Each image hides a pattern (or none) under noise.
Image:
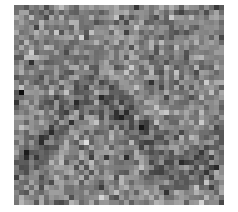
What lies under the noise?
a wavy band
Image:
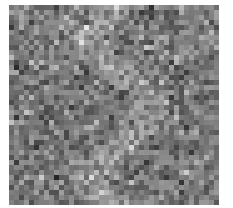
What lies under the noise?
a wavy band
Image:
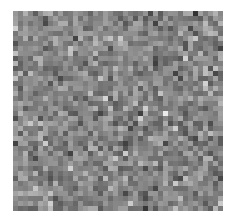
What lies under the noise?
only noise
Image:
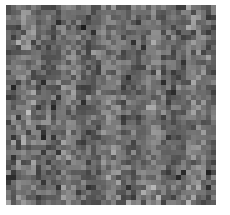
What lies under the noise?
vertical stripes
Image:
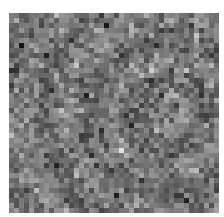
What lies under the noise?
rings round one point
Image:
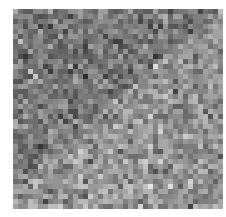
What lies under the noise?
a sharp edge
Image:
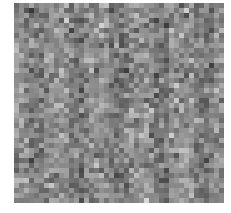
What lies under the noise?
vertical stripes
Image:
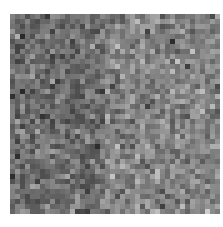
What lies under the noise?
a sharp edge
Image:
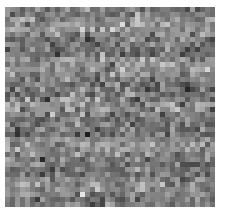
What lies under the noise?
horizontal stripes
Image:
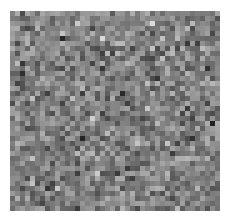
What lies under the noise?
only noise
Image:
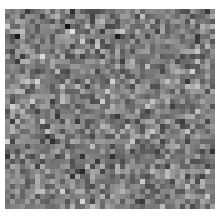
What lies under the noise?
only noise
